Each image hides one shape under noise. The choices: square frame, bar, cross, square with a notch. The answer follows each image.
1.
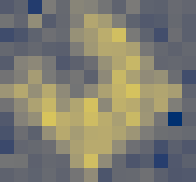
square with a notch
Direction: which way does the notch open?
up and left
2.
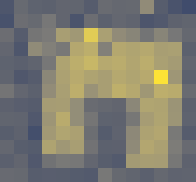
square with a notch
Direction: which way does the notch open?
down
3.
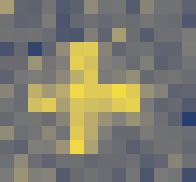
cross
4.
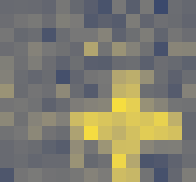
cross
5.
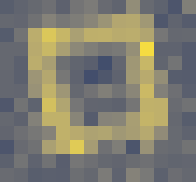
square frame
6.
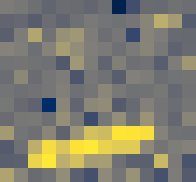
bar
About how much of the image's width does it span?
two thirds
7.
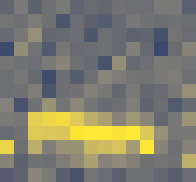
bar
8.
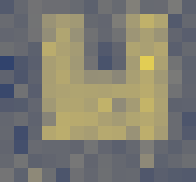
square with a notch
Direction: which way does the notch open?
up
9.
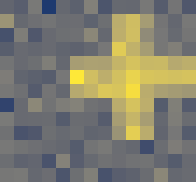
cross
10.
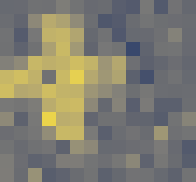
cross
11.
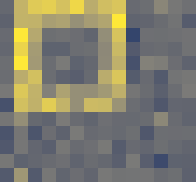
square frame
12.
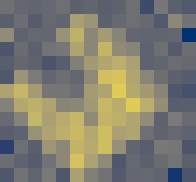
square with a notch
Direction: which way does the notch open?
up and left
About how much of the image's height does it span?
nearly all
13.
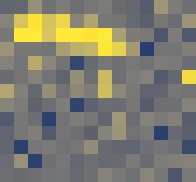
bar
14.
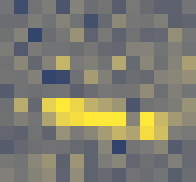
bar
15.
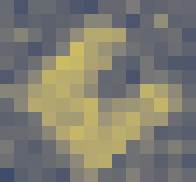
square with a notch
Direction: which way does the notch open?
up and right
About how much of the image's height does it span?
nearly all
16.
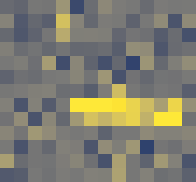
bar
